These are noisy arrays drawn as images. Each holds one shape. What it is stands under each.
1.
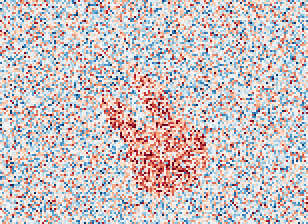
red rabbit's head
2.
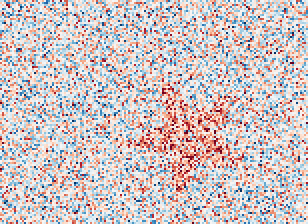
red star
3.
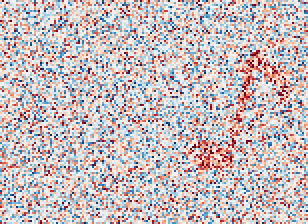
red musical note
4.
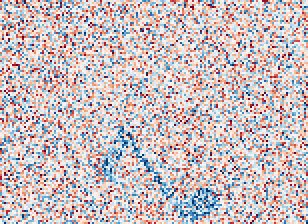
blue musical note, bottom middle
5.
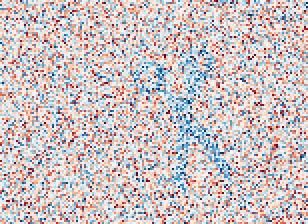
blue pair of scissors
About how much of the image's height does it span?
two thirds
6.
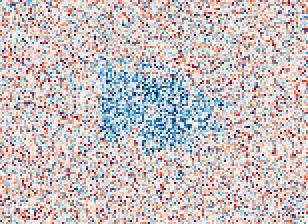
blue chess knight, centre
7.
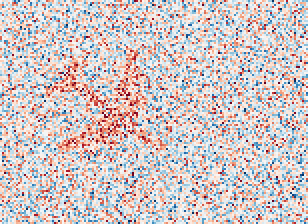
red airplane
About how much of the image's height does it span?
half
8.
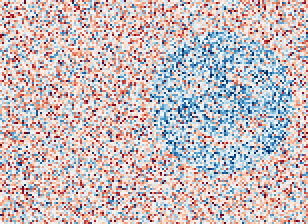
blue smiling face
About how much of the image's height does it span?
two thirds
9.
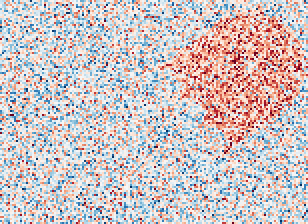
red ghost
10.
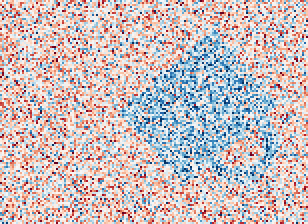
blue cup
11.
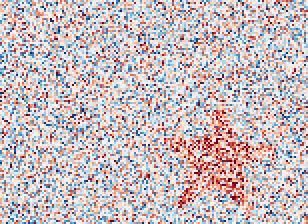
red star
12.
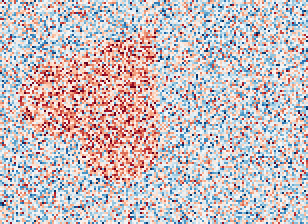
red heart
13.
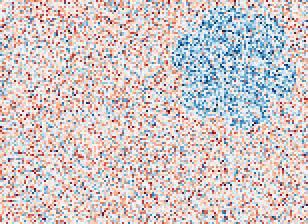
blue flower
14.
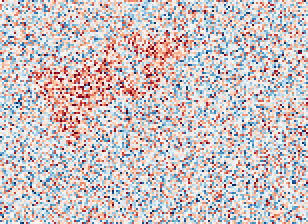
red chess bishop
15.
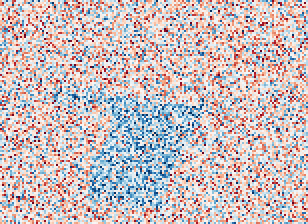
blue flag
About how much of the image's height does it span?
half
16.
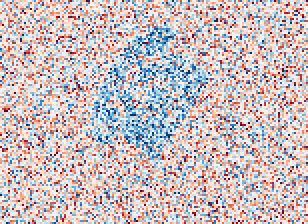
blue telephone
